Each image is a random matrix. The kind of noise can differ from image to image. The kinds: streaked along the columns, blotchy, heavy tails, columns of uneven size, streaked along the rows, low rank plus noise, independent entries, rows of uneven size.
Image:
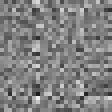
low rank plus noise
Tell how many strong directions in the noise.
one
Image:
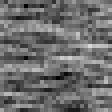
streaked along the rows
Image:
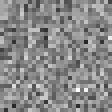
low rank plus noise
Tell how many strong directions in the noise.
three or four
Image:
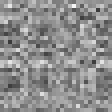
low rank plus noise
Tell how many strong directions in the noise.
one
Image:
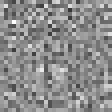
low rank plus noise
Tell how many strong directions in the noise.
two
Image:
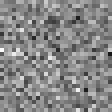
low rank plus noise
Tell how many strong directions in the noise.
five to eight
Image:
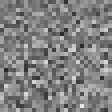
low rank plus noise
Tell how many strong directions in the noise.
five to eight
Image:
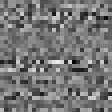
rows of uneven size
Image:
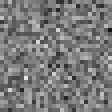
independent entries
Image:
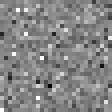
heavy tails
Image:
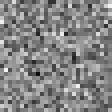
independent entries
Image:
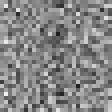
low rank plus noise
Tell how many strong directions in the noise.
three or four
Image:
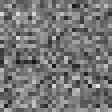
low rank plus noise
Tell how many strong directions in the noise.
three or four
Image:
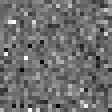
heavy tails
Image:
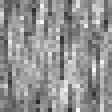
streaked along the columns
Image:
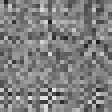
low rank plus noise
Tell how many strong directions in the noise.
one
